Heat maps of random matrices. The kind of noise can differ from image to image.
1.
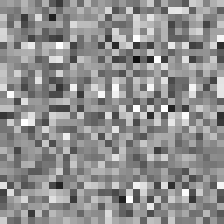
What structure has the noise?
low rank plus noise
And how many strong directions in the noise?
one
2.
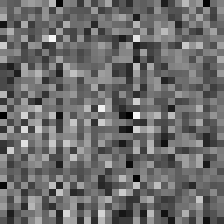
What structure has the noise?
low rank plus noise
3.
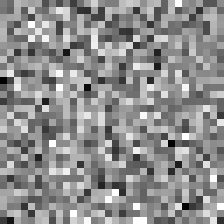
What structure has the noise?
independent entries
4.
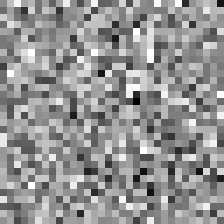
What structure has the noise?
independent entries
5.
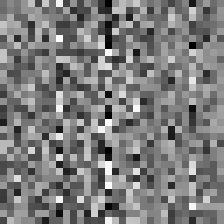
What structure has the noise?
columns of uneven size
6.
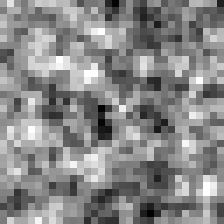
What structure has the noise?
blotchy
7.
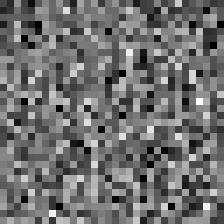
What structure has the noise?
independent entries
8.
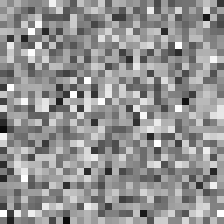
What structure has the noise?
independent entries
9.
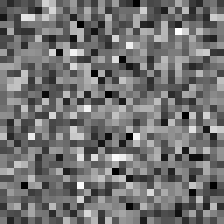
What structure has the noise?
independent entries
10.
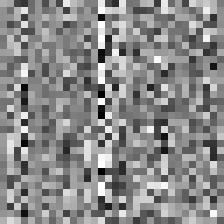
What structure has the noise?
columns of uneven size
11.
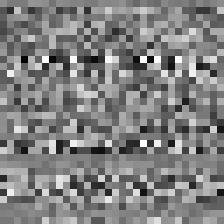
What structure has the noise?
rows of uneven size
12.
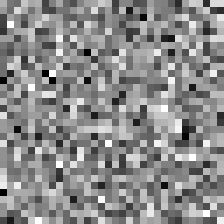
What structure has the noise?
independent entries
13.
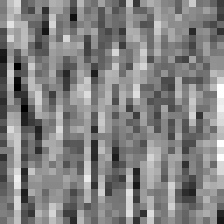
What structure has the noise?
streaked along the columns
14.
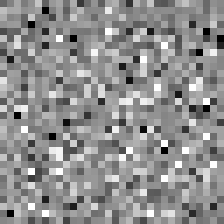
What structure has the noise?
heavy tails
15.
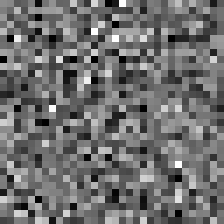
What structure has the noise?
low rank plus noise
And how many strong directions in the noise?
two
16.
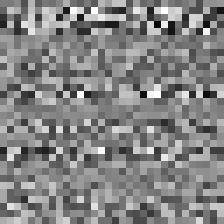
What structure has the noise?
rows of uneven size
